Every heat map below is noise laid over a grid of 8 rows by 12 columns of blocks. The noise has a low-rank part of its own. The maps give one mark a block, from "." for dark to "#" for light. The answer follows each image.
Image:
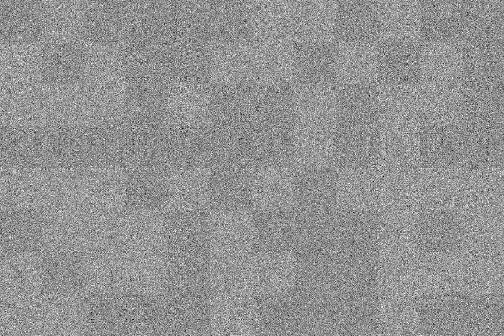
. # . . . . # # . # . .
# . # . . # # . # . # .
# # # . # . . # . # # .
. . . . . . . # . # . .
# # # . # . # . # # # #
. # # # . # . . . # . #
# . # # . # # . . # # #
# # . . . # . . . # . .
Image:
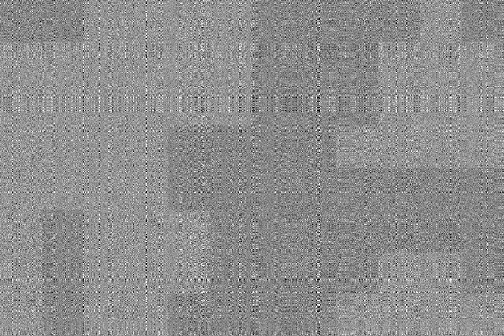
. . # # # # . . . . # .
# # # # # # . . . # # #
# # # # # # . . . # # #
# # # # . . . . # # # #
# # # # . . . . . . . .
# . # # # . . . . . . .
# . # # # . . . . # # .
# . # # . . . . # # # #
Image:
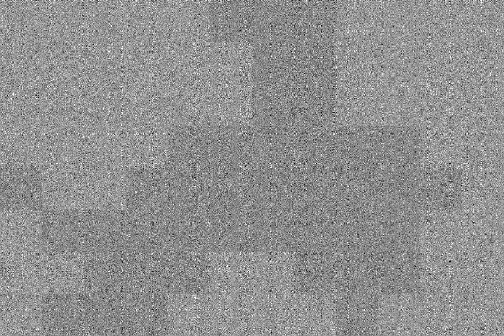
# # # # # . . . # # # #
# # # # # # . . # # # #
# # # # # # . . # # # #
# # # # . . . . . . # #
. # # . . . . . . . . #
# . . . . . . . . . # #
# # . . . # # . . . # #
# . . . # # # # . # # #
